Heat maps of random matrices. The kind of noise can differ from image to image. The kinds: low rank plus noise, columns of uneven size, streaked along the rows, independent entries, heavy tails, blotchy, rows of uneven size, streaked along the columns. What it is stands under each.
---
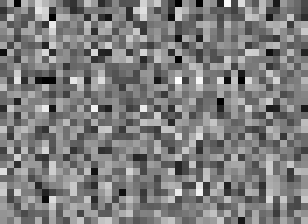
low rank plus noise
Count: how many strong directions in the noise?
two
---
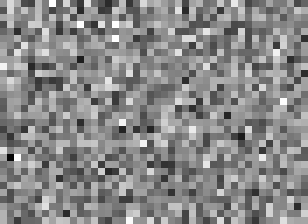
independent entries
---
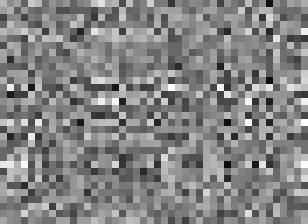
low rank plus noise
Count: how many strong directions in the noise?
two
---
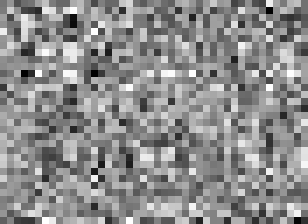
low rank plus noise
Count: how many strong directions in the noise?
three or four
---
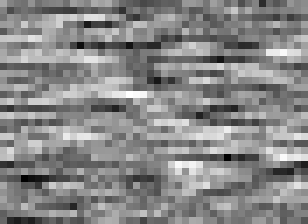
streaked along the rows
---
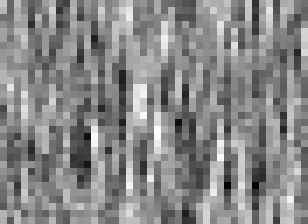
streaked along the columns
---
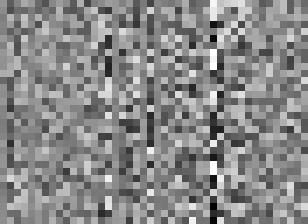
columns of uneven size
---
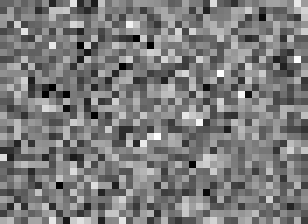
independent entries
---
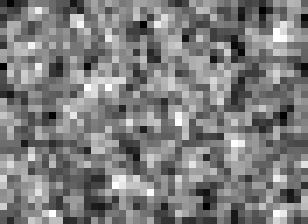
blotchy
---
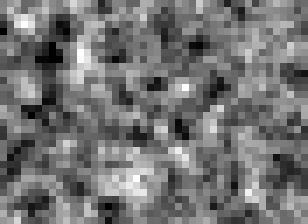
blotchy
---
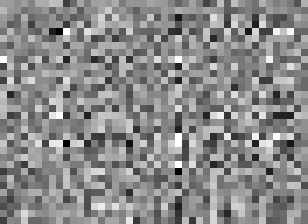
low rank plus noise
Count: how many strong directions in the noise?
two
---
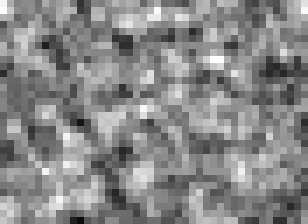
blotchy
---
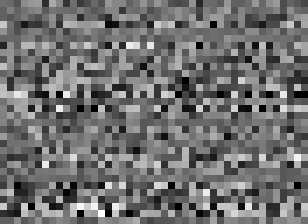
rows of uneven size
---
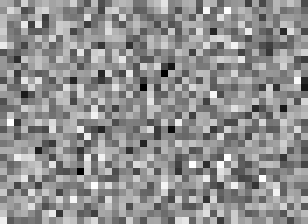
independent entries
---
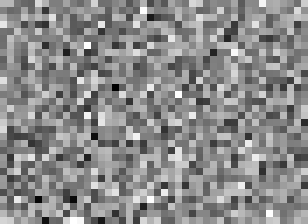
independent entries
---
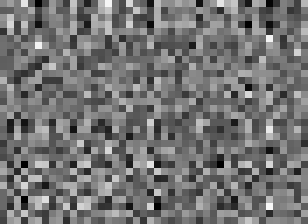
low rank plus noise
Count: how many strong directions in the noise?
one
